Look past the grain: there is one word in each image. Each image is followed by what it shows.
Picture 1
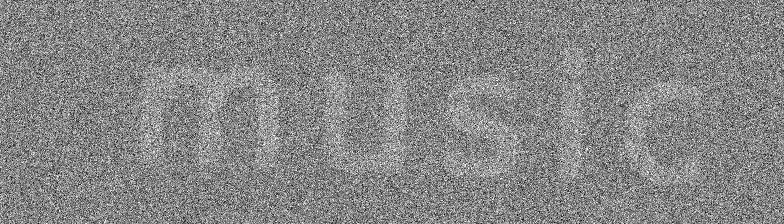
music
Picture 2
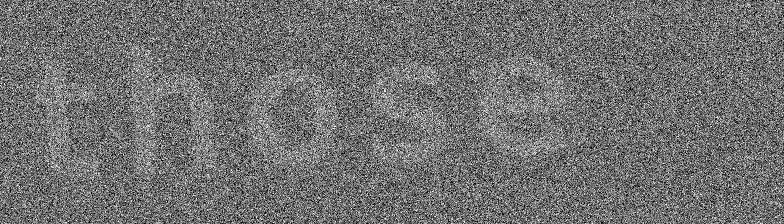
those
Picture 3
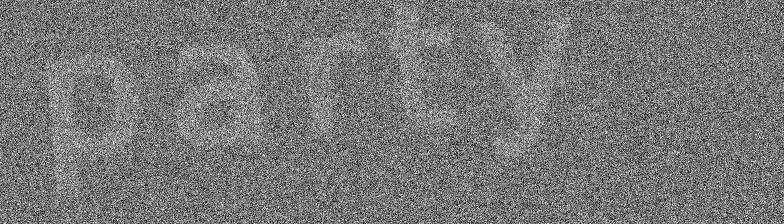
party
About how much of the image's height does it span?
nearly all
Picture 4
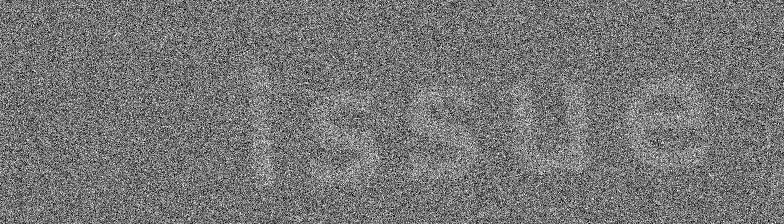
issue
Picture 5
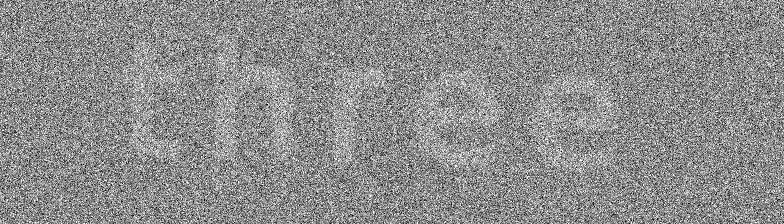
three
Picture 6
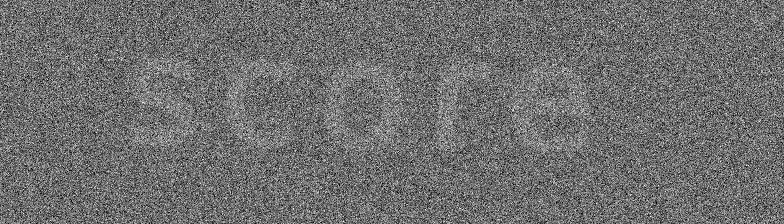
score
